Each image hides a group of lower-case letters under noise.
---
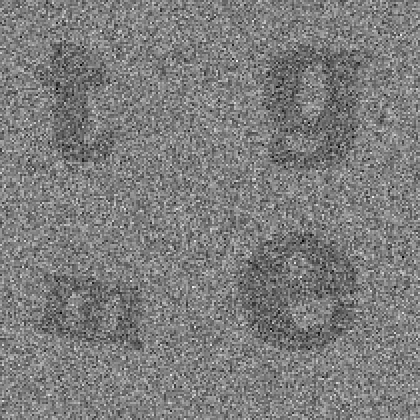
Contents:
top left: t; top right: g; bottom left: m; bottom right: e
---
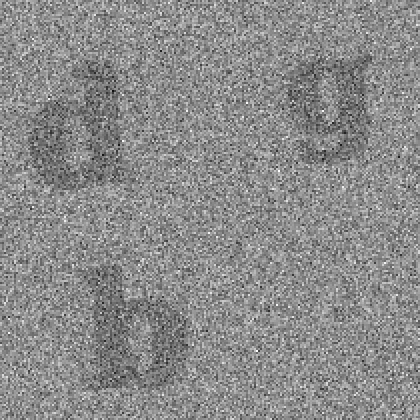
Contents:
top left: d; top right: g; bottom left: b
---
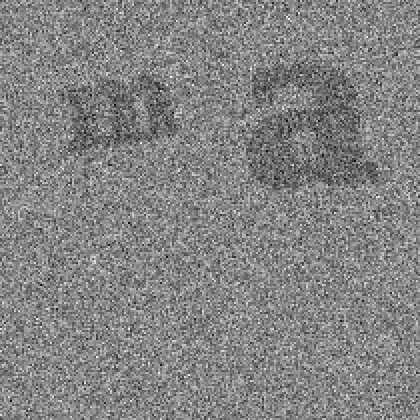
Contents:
top left: m; top right: a
